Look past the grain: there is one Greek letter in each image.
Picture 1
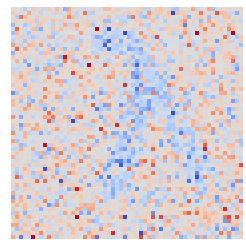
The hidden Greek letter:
lambda
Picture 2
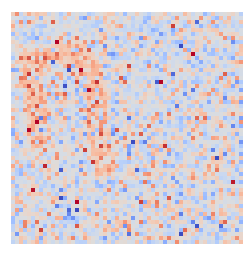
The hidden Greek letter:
eta
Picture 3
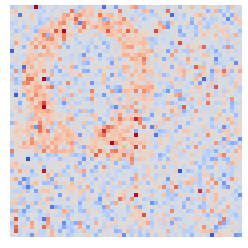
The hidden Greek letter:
omega
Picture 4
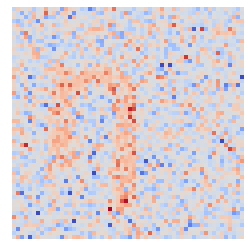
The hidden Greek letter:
eta
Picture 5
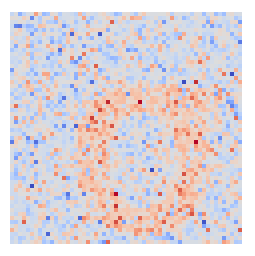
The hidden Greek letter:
sigma
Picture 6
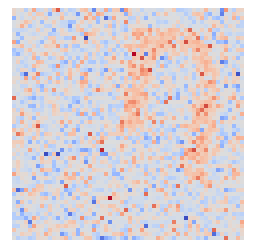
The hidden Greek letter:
eta
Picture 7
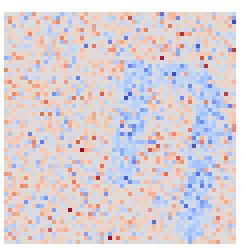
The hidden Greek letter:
eta
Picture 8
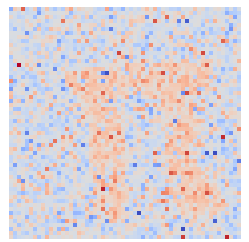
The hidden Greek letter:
pi
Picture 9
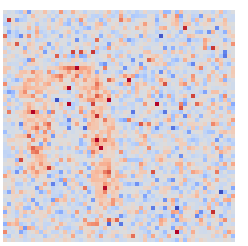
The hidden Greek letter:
eta
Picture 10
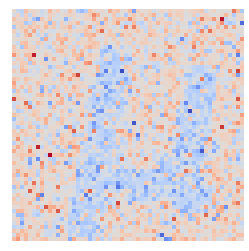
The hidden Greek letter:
mu
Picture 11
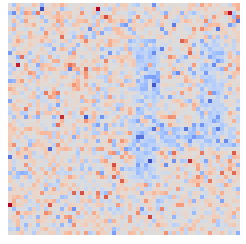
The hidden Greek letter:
mu
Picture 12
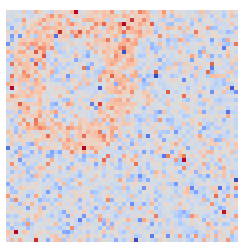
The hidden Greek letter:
sigma
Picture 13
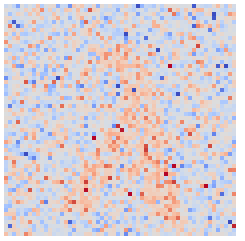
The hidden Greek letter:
lambda
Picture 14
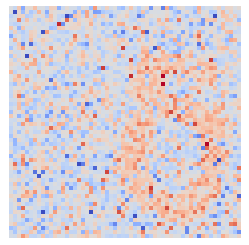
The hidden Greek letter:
delta
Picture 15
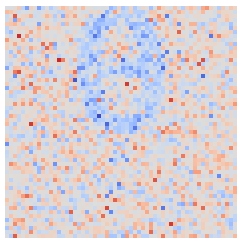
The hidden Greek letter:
theta
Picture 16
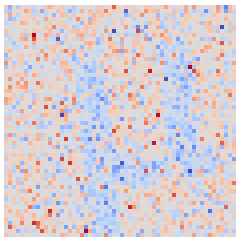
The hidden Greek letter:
mu
